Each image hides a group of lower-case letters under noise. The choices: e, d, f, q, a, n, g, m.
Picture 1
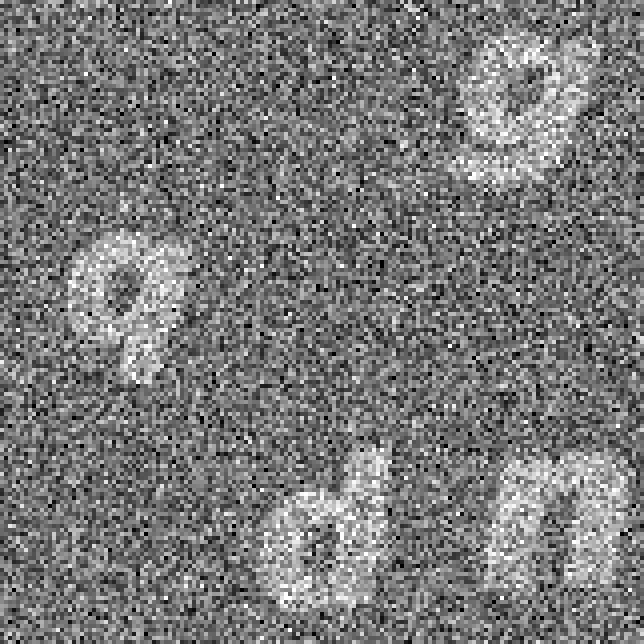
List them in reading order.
top right: g; middle left: q; bottom middle: d; bottom right: n
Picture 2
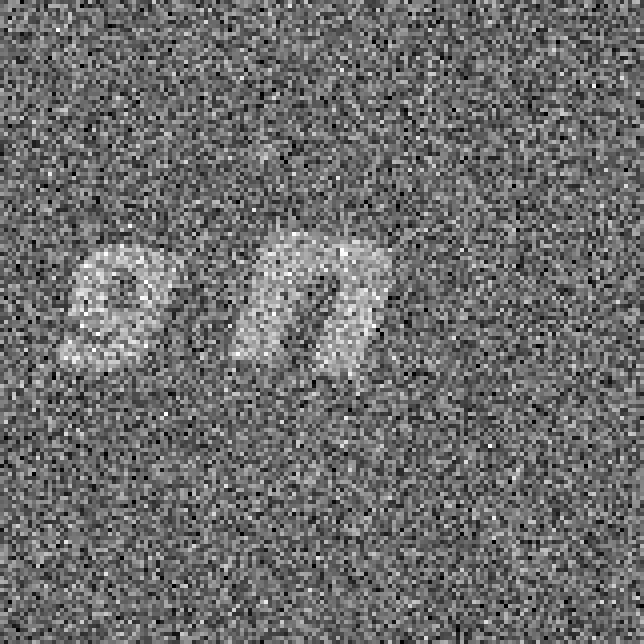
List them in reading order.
middle left: g; centre: n
